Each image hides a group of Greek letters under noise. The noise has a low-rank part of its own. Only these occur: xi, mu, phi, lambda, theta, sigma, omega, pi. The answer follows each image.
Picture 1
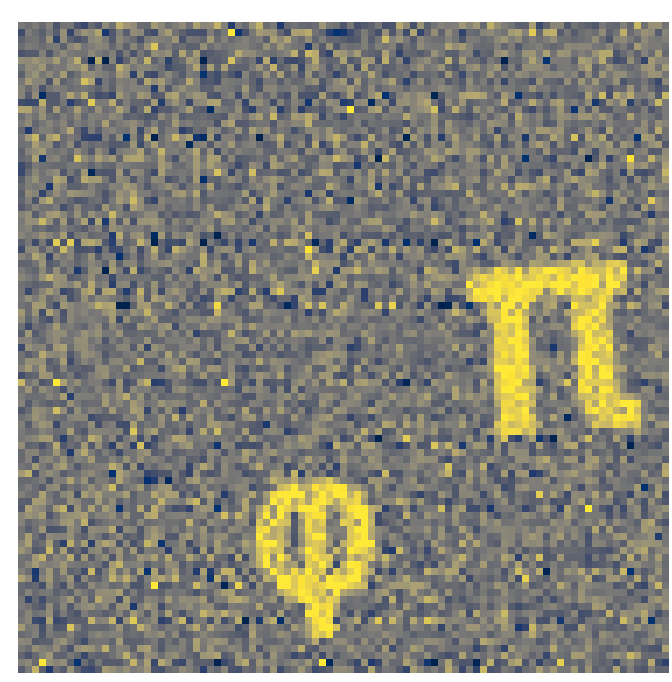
middle right: pi; bottom middle: phi
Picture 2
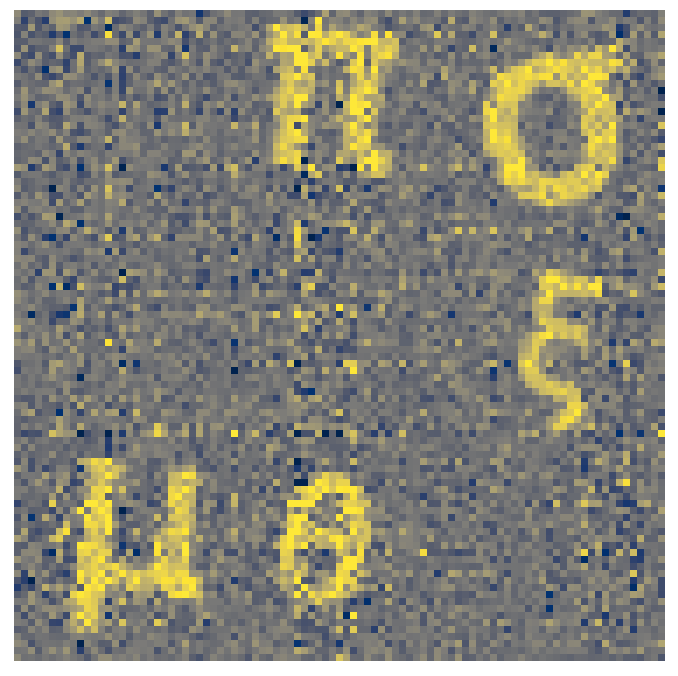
top middle: pi; top right: sigma; middle right: xi; bottom left: mu; bottom middle: theta
